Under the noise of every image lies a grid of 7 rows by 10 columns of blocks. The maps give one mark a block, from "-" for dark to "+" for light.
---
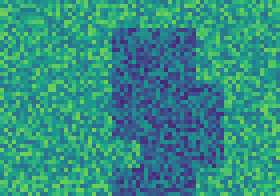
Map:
++++++++++
++++---+++
++++---+++
++++----++
++++----++
+++++---++
++++---+++
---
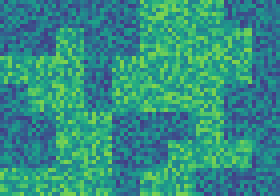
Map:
-----+++--
--+--++++-
+++-+++++-
-++-++++--
--++---+--
--++--+++-
++++-++---
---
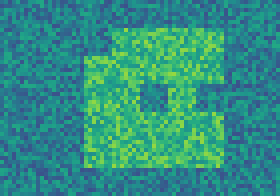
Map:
----------
----++++--
---+++++--
---++-+---
---+++++--
---+++++--
----------
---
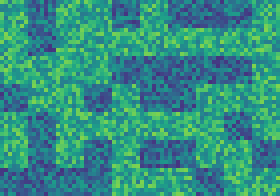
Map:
+-++-+---+
+-++++++++
++++-----+
-++-+--+++
+-++++++-+
+-+-+--++-
----+++-++
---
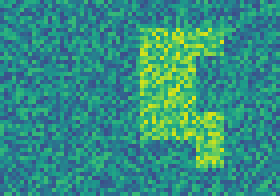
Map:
----------
-----+++--
-----++---
-----++---
-----+++--
-------+--
----------
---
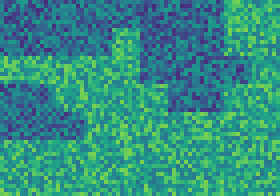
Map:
--------++
----+---++
+++++----+
--++++--++
---+++++++
++++++++++
++++++++++
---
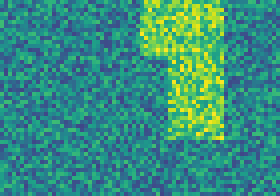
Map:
-----+++--
-----+++--
------++--
------++--
------++--
----------
----------
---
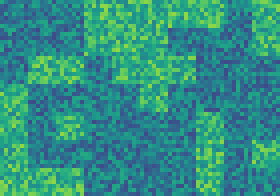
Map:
---+++++-+
---+++---+
-++-+++---
+----+----
+-+----+--
+------+-+
+++----+--
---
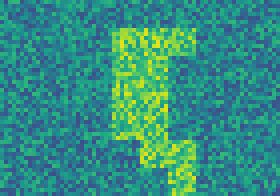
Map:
----------
----+++---
----++----
----++----
----++----
-----++---
------+---
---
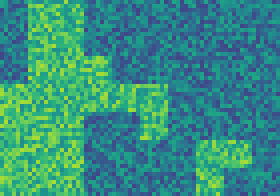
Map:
-++-------
-++-------
-+++------
++++++----
+++--+----
+++----++-
+++----+--
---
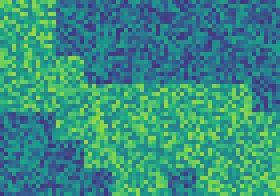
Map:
++--------
++--------
+++-------
+++++++++-
--++++++++
---+++++++
----++-+++
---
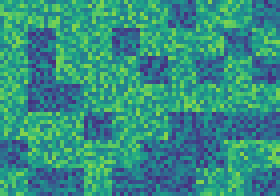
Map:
++++++-++-
+-++-+++-+
+-+++-+-+-
+--+++++++
+++-++----
-++++---++
+--+---++-
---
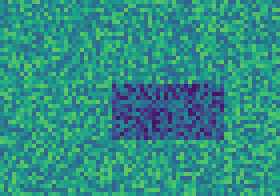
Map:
++++++++++
++++++++++
++++++++++
++++----++
++++----++
++++++++++
++++++++++
